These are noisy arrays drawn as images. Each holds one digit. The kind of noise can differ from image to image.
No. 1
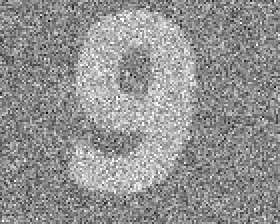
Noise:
independent entries
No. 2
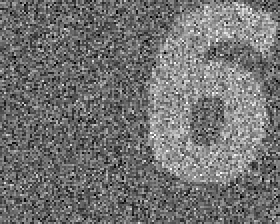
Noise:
independent entries
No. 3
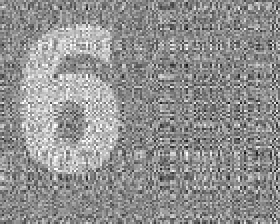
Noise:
low rank plus noise
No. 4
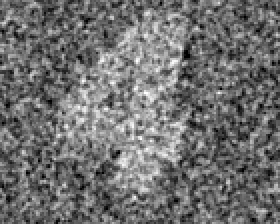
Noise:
blotchy
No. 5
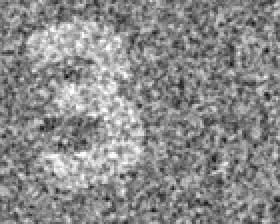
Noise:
blotchy
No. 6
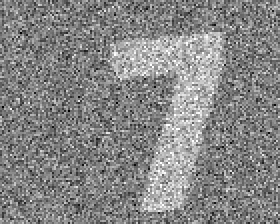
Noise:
independent entries
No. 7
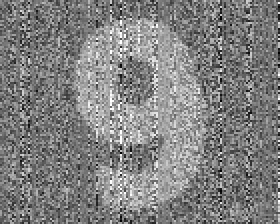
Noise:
columns of uneven size
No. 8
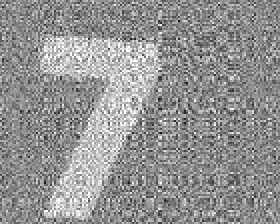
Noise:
low rank plus noise
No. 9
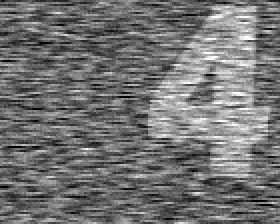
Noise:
streaked along the rows
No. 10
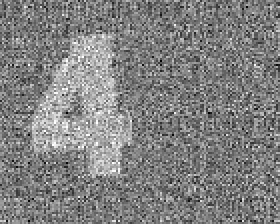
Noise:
low rank plus noise
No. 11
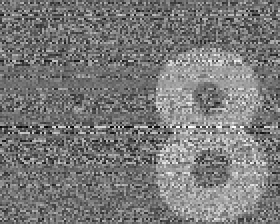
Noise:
rows of uneven size
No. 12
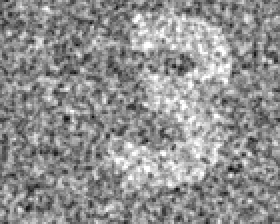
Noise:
blotchy
